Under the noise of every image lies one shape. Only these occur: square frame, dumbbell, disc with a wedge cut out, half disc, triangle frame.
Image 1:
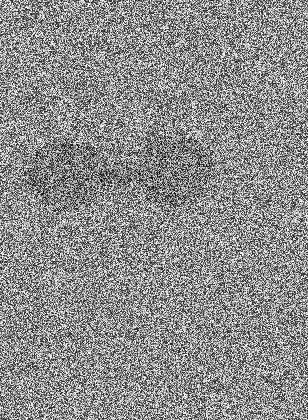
dumbbell
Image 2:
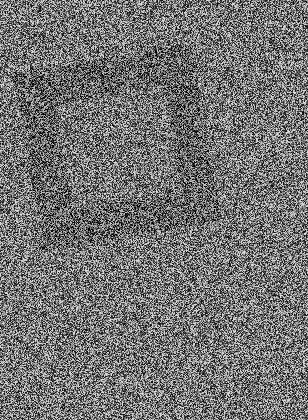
square frame
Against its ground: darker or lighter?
darker
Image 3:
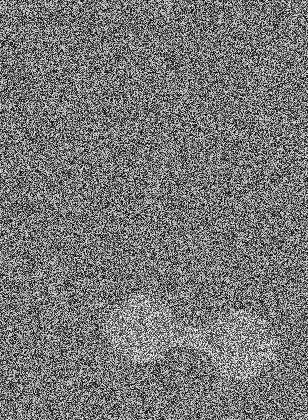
dumbbell
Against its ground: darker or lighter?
lighter
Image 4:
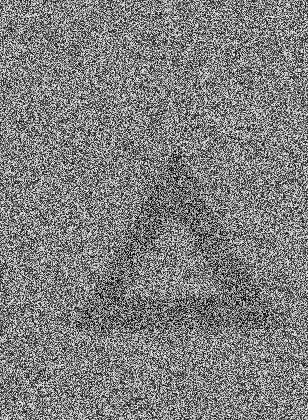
triangle frame
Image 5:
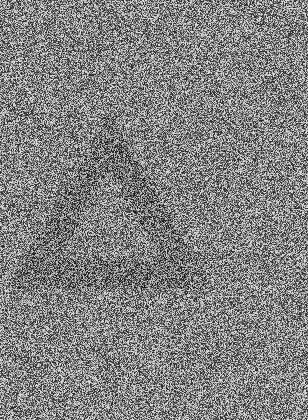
triangle frame
